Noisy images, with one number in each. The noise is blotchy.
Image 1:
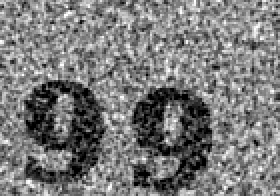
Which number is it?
99
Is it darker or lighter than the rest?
darker
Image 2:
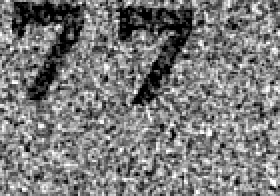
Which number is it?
77
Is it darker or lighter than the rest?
darker
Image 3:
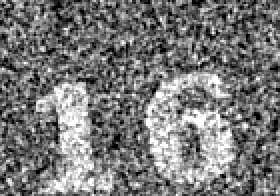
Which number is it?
16
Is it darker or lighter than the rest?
lighter
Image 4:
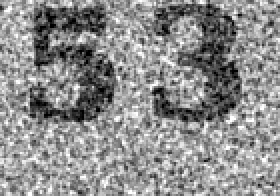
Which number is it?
53
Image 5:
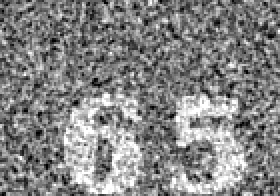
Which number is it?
65
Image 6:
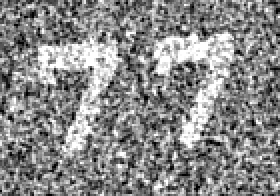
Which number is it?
77
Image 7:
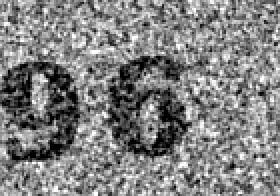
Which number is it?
96
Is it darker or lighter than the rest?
darker
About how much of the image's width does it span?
two thirds
